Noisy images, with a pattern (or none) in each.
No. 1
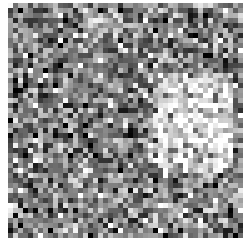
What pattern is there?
one block
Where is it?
middle right
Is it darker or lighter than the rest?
lighter
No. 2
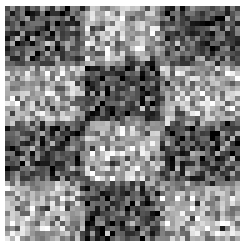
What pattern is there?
a checkerboard
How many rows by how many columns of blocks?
4 by 3
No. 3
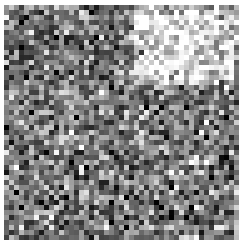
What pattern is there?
one block
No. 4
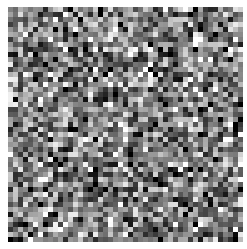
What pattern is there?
only noise
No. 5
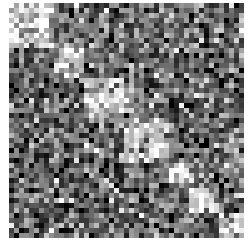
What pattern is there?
blocks along the diagonal
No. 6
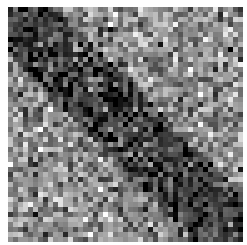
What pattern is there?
a diagonal band
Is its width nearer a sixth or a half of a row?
a half
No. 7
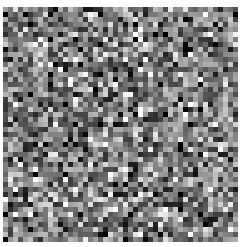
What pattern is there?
only noise
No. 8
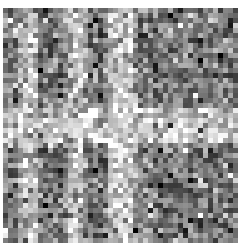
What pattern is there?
bands of rows crossing bands of columns
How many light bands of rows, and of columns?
1 and 3
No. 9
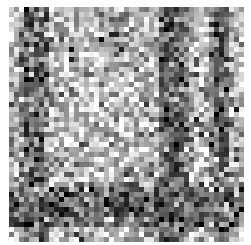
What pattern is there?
bands of rows crossing bands of columns
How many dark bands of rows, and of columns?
1 and 3
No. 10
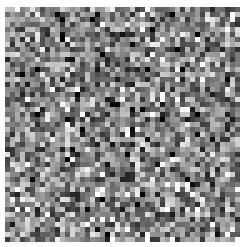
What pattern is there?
only noise
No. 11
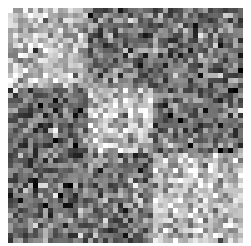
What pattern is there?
blocks along the diagonal
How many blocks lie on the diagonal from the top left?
3
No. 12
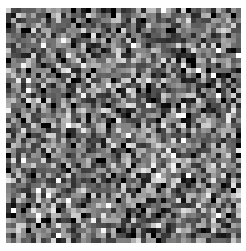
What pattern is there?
only noise
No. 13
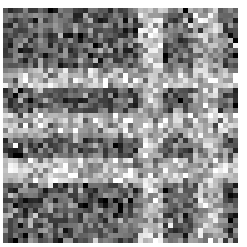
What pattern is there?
bands of rows crossing bands of columns
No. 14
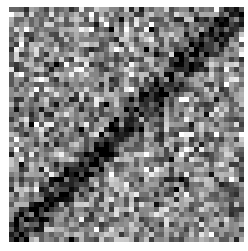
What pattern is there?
a diagonal band
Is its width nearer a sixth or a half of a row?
a sixth
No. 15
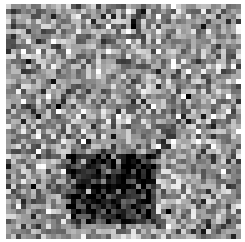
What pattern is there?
one block
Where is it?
bottom middle
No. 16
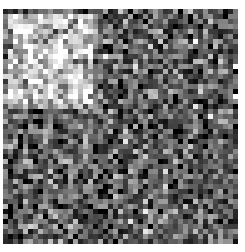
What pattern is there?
one block
